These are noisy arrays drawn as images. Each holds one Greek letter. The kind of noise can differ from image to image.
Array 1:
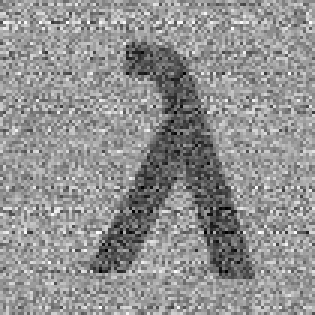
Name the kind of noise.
rows of uneven size
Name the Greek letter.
lambda
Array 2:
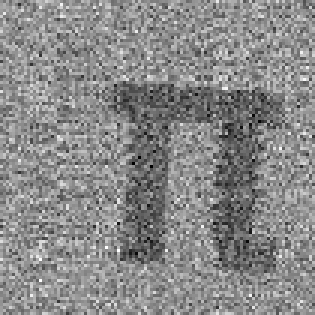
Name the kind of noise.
low rank plus noise
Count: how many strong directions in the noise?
two
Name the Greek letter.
pi
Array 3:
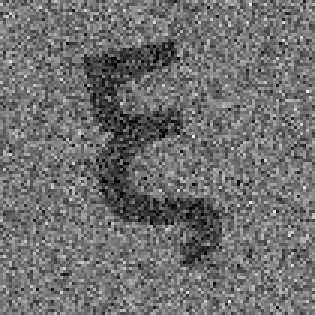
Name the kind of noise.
independent entries
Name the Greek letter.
xi
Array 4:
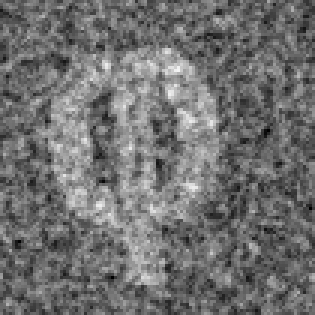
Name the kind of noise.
blotchy
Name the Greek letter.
phi
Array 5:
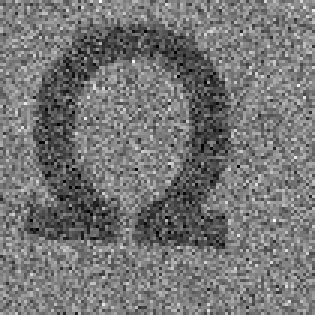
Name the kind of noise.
independent entries
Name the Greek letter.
omega
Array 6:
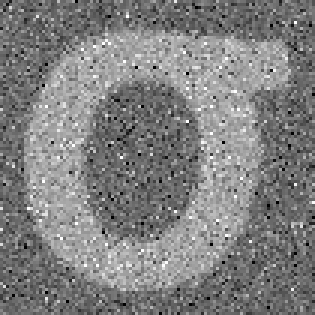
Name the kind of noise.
heavy tails
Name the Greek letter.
sigma
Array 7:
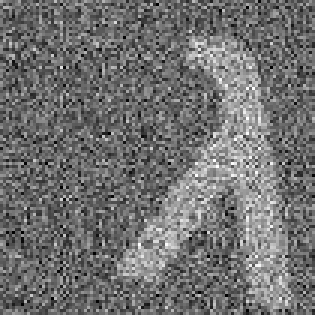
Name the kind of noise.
low rank plus noise
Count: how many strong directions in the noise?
three or four
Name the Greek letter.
lambda
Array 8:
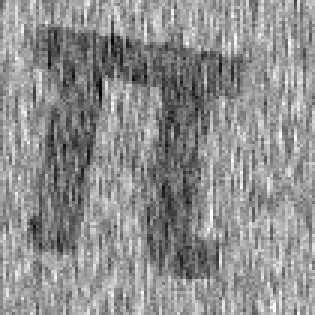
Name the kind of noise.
streaked along the columns
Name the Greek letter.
pi
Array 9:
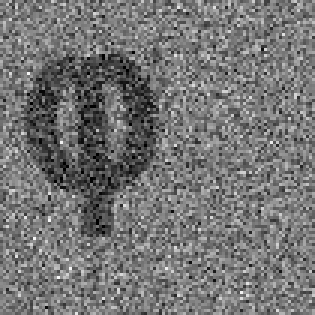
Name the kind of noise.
independent entries
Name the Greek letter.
phi
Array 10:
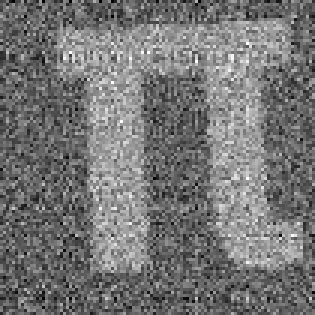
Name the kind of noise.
low rank plus noise
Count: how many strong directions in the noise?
three or four
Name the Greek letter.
pi
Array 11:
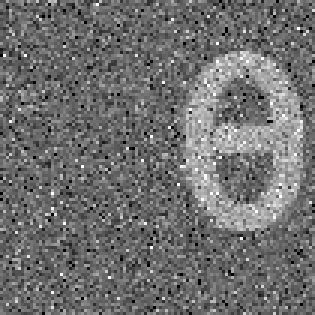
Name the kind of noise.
heavy tails
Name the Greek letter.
theta
